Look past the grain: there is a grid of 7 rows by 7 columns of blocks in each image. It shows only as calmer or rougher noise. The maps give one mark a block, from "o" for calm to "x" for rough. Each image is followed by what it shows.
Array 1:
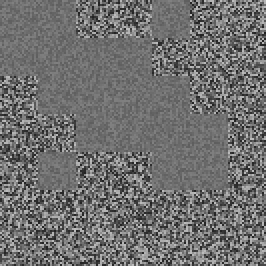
o o x x o x x
o o o o x x x
x o o o o x x
x x o o o o x
x o x x o o x
x x x x x x x
x x x x x x x
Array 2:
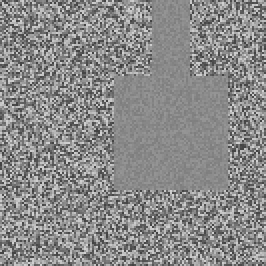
x x x x o x x
x x x x o x x
x x x o o o x
x x x o o o x
x x x o o o x
x x x x x x x
x x x x x x x
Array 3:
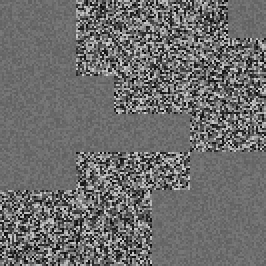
o o x x x x o
o o x x x x x
o o o x x x x
o o o o o x x
o o x x x o o
x x x x o o o
x x x x o o o
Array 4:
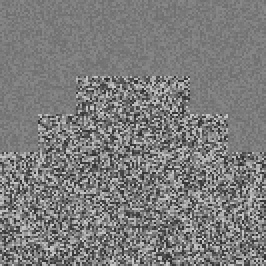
o o o o o o o
o o o o o o o
o o x x x o o
o x x x x x o
x x x x x x x
x x x x x x x
x x x x x x x
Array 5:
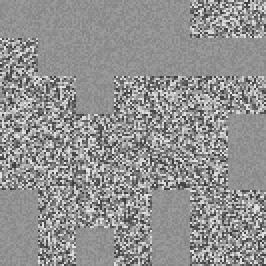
o o o o o x x
x o o o o o o
x x o x x x x
x x x x x x o
x x x x x x o
o x x x o x x
o x o x o x x
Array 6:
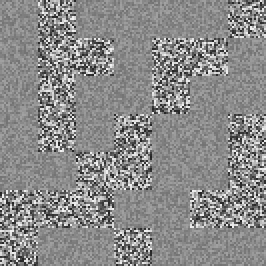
o x o o o o x
o x x o x x o
o x o o x o o
o x o x o o x
o o x x o o x
x x x o o x x
x o o x o o o
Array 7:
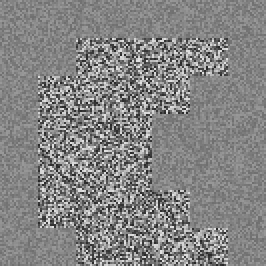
o o o o o o o
o o x x x x o
o x x x x o o
o x x x o o o
o x x x o o o
o x x x x o o
o o x x x x o
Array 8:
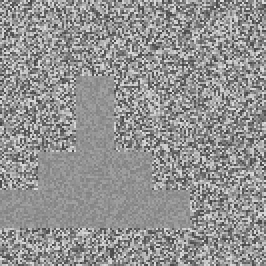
x x x x x x x
x x x x x x x
x x o x x x x
x x o x x x x
x o o o x x x
o o o o o x x
x x x x x x x
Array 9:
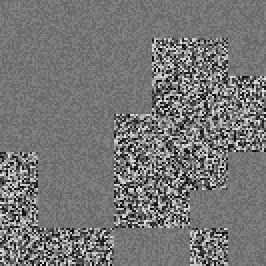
o o o o o o o
o o o o x x o
o o o o x x x
o o o x x x x
x o o x x x o
x o o x x o o
x x x o o x o
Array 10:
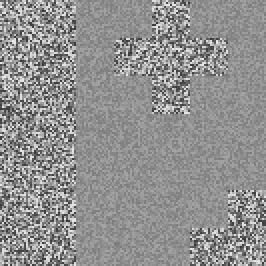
x x o o x o o
x x o x x x o
x x o o x o o
x x o o o o o
x x o o o o o
x x o o o o x
x x o o o x x
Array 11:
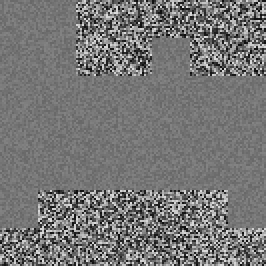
o o x x x x x
o o x x o x x
o o o o o o o
o o o o o o o
o o o o o o o
o x x x x x o
x x x x x x x
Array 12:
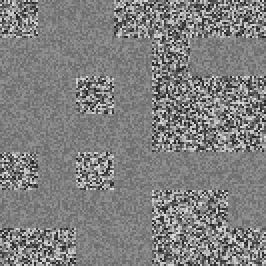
x o o x x x x
o o o o x o o
o o x o x x x
o o o o x x x
x o x o o o o
o o o o x x o
x x o o x x x
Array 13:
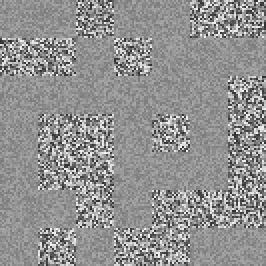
o o x o o x x
x x o x o o o
o o o o o o x
o x x o x o x
o x x o o o x
o o x o x x x
o x o x x o o
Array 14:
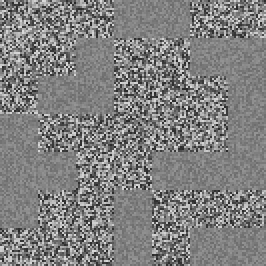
x x x o o x x
x x o x x o o
x o o x x x o
o x x x x x o
o o x x o o o
o x x o x x x
x x x o x o o
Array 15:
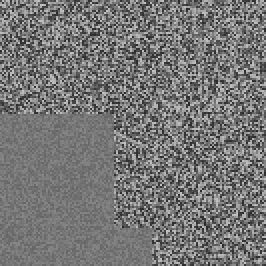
x x x x x x x
x x x x x x x
x x x x x x x
o o o x x x x
o o o x x x x
o o o x x x x
o o o o x x x
